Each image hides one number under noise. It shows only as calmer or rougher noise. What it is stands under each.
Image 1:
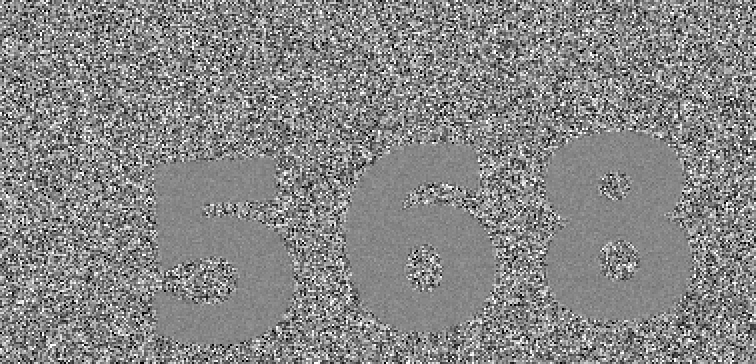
568
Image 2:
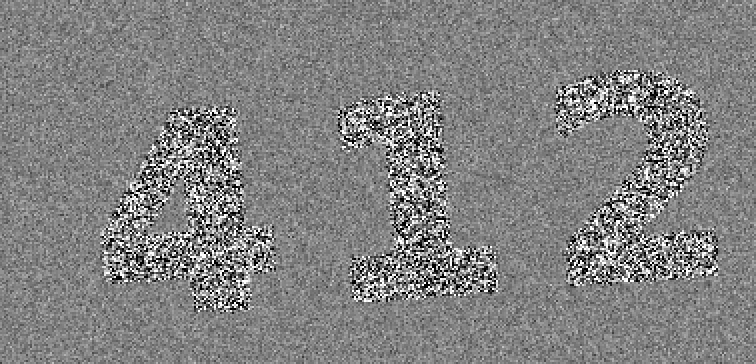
412
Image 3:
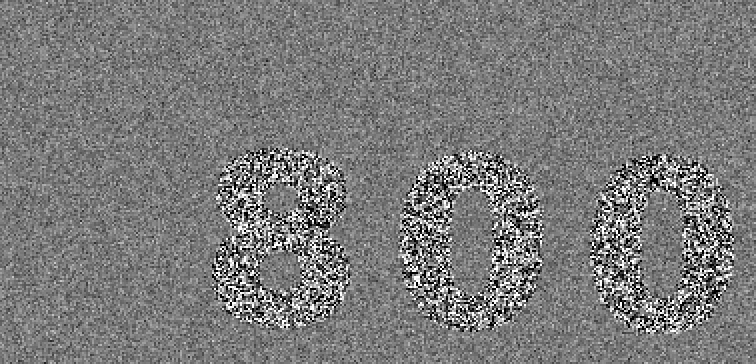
800
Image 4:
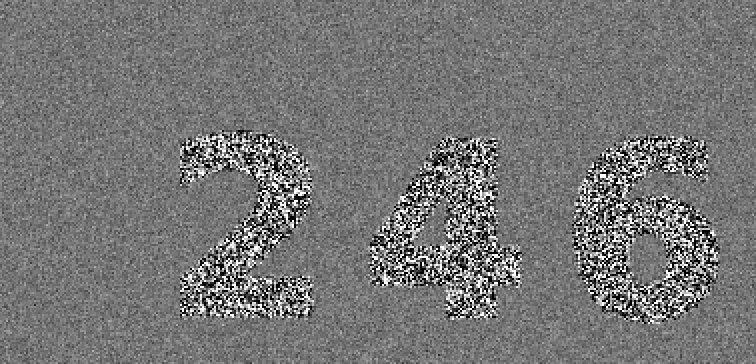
246
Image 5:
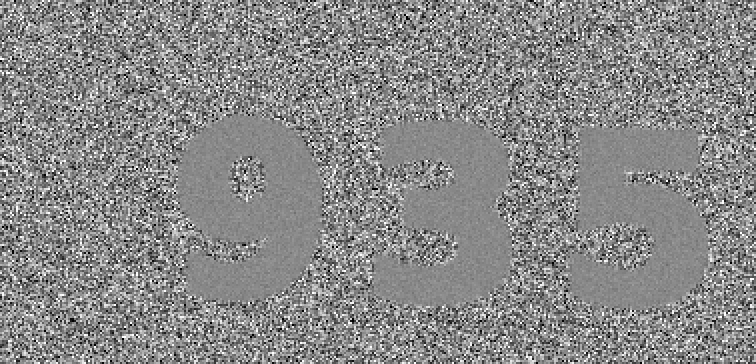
935
